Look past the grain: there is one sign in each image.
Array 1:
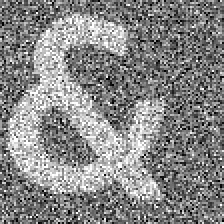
light ampersand
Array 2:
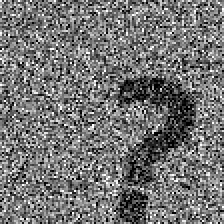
dark question mark
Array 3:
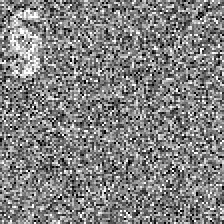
light section sign, top left
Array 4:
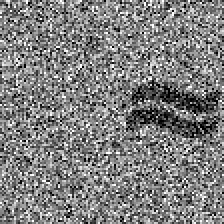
dark approximately sign, middle right
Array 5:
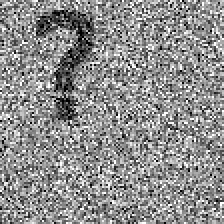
dark question mark
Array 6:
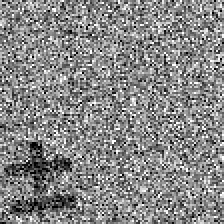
dark plus-minus sign, bottom left
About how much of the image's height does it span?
a third
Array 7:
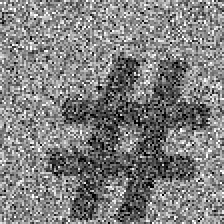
dark hash sign
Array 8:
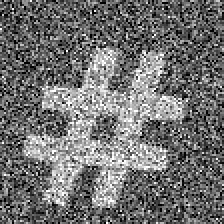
light hash sign
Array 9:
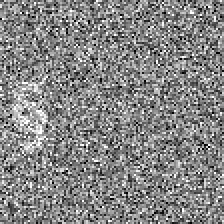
light section sign, middle left
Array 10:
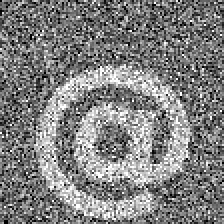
light at sign
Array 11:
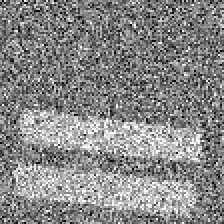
light equals sign
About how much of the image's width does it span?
nearly all
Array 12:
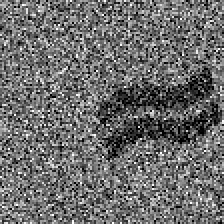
dark approximately sign
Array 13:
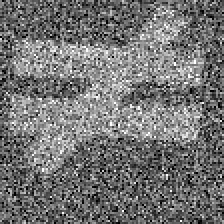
light not-equal sign
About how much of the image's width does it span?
nearly all
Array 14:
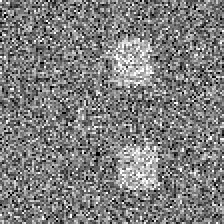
light colon
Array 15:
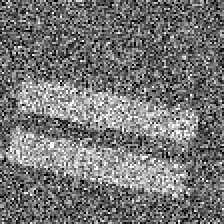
light equals sign
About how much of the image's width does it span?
nearly all
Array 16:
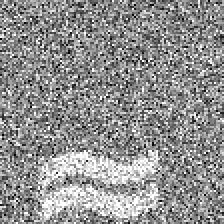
light approximately sign
